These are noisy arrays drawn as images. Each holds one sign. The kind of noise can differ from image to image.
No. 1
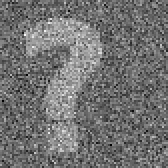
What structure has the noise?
independent entries
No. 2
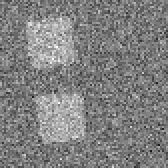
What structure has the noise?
independent entries
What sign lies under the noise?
colon
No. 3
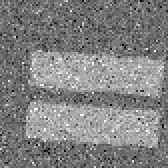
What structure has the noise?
heavy tails
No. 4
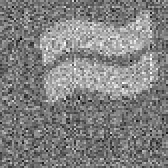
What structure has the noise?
low rank plus noise
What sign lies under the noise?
approximately sign
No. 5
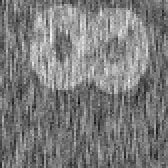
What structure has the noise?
streaked along the columns
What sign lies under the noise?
infinity sign
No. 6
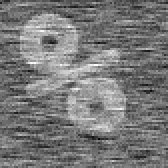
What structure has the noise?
streaked along the rows
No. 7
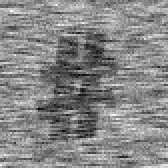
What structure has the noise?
streaked along the rows
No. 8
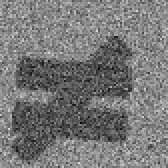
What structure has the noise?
independent entries
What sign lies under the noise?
not-equal sign
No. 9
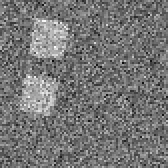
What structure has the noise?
independent entries
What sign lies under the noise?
colon
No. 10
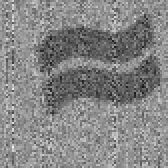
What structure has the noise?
columns of uneven size
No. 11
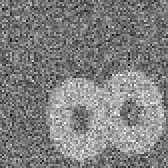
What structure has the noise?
low rank plus noise
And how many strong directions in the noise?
five to eight
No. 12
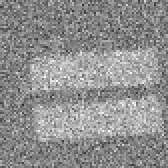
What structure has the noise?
independent entries
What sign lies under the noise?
equals sign
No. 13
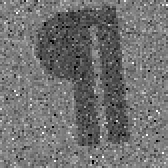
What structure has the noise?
heavy tails
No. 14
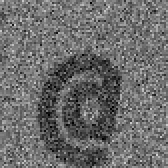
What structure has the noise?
independent entries
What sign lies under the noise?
at sign
